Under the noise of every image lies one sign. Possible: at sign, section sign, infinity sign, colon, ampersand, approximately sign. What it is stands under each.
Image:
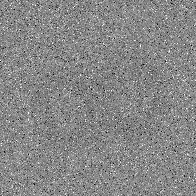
dark infinity sign
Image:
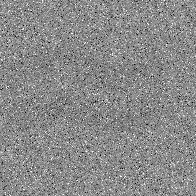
dark approximately sign
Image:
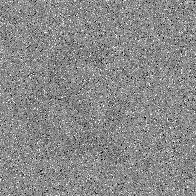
dark ampersand
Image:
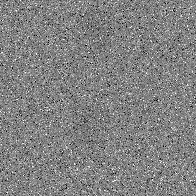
dark colon
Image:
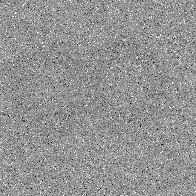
dark infinity sign
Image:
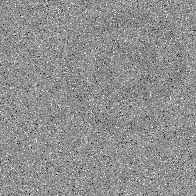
dark at sign
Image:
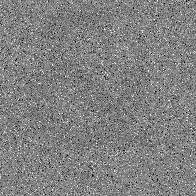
dark ampersand
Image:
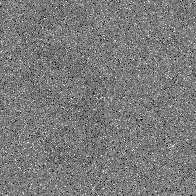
dark section sign
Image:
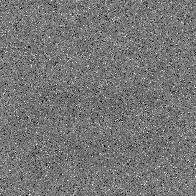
dark approximately sign
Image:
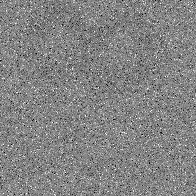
dark infinity sign
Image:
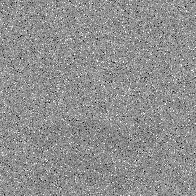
dark approximately sign
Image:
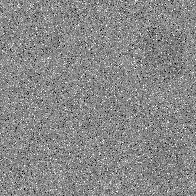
dark colon
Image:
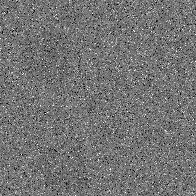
dark colon
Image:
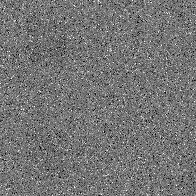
dark colon
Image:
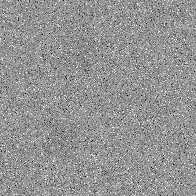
dark colon
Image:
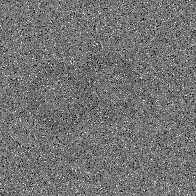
dark infinity sign
